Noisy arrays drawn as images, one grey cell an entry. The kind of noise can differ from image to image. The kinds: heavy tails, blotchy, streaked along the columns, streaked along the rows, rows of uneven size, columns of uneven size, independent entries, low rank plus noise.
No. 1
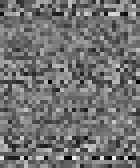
rows of uneven size
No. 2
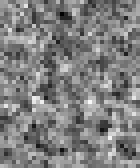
blotchy
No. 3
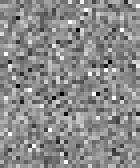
heavy tails
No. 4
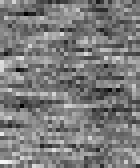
streaked along the rows
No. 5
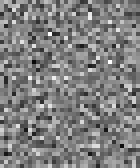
low rank plus noise
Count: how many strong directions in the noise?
three or four
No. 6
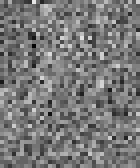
low rank plus noise
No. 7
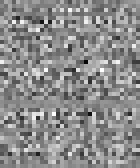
rows of uneven size
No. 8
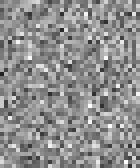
low rank plus noise
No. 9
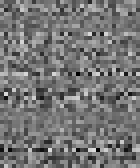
rows of uneven size
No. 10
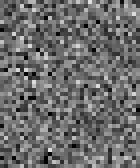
independent entries
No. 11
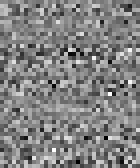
rows of uneven size
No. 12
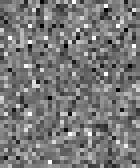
heavy tails
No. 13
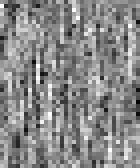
streaked along the columns
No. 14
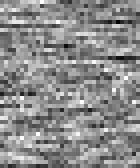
streaked along the rows
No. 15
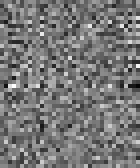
low rank plus noise
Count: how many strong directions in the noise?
one
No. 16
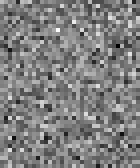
independent entries
